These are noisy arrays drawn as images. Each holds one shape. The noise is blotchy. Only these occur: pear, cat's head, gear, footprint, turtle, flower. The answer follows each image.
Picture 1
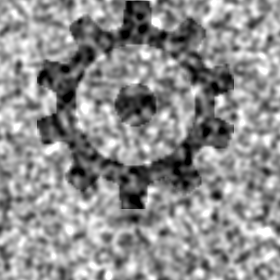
gear
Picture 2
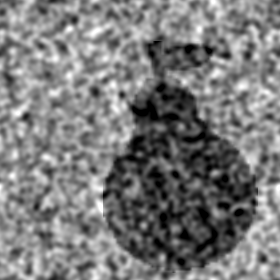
pear
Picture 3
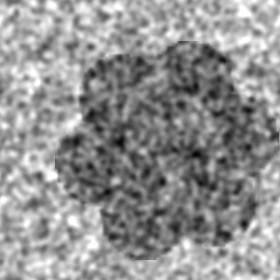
flower
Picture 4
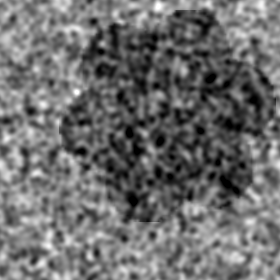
flower
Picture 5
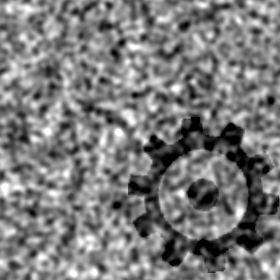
gear
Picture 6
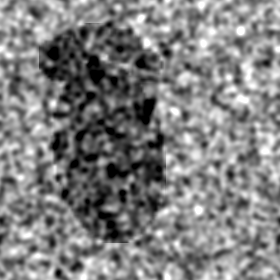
footprint
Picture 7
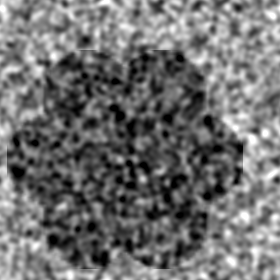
flower
